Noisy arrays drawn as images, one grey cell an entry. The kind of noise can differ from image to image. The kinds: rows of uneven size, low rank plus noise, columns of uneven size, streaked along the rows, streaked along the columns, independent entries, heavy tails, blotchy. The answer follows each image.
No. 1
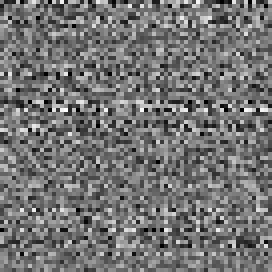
rows of uneven size
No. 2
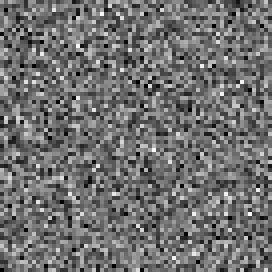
independent entries
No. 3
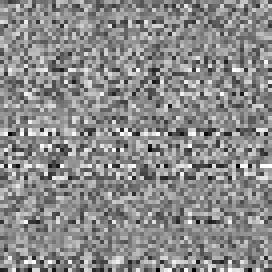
rows of uneven size
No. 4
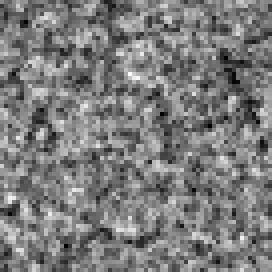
blotchy
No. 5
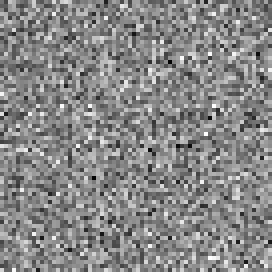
independent entries
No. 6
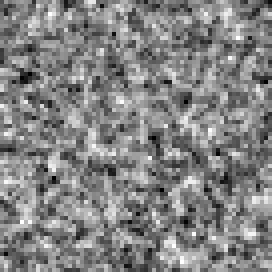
blotchy
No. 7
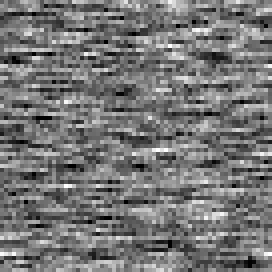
streaked along the rows
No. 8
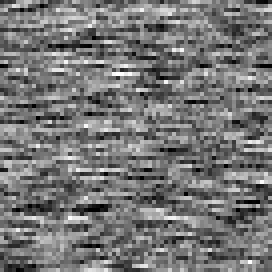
streaked along the rows
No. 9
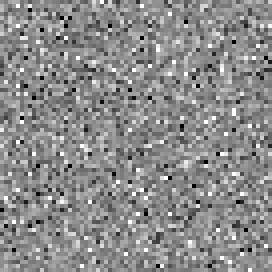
heavy tails
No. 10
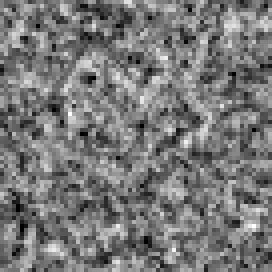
blotchy
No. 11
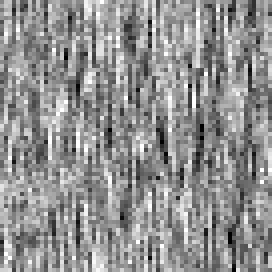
streaked along the columns
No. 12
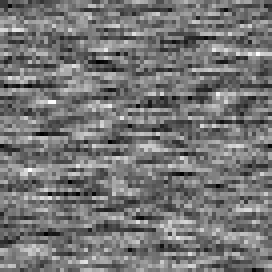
streaked along the rows
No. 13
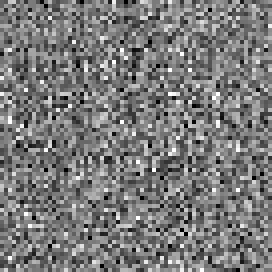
low rank plus noise
